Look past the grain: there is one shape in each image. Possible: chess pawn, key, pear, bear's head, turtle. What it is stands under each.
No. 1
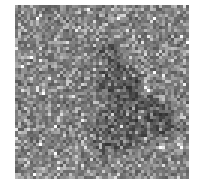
dark chess pawn
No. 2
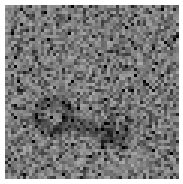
dark key
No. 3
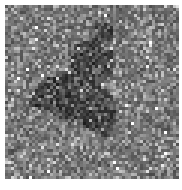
dark chess pawn
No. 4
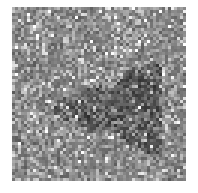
dark chess pawn
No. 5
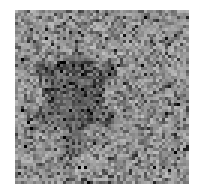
dark turtle
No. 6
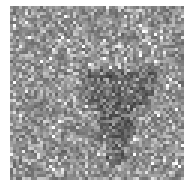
dark chess pawn
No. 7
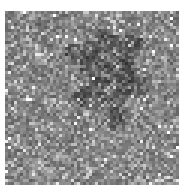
dark turtle
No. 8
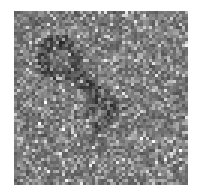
dark key
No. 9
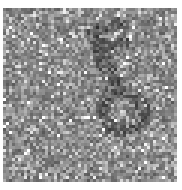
dark key
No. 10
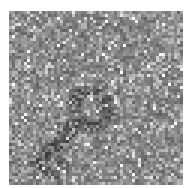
dark key
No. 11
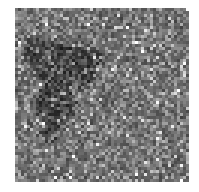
dark chess pawn
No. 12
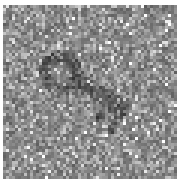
dark key
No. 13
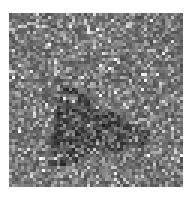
dark chess pawn
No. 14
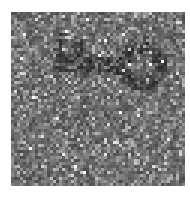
dark key
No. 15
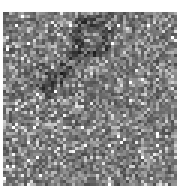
dark key
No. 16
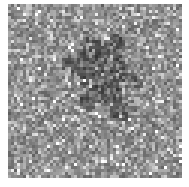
dark turtle
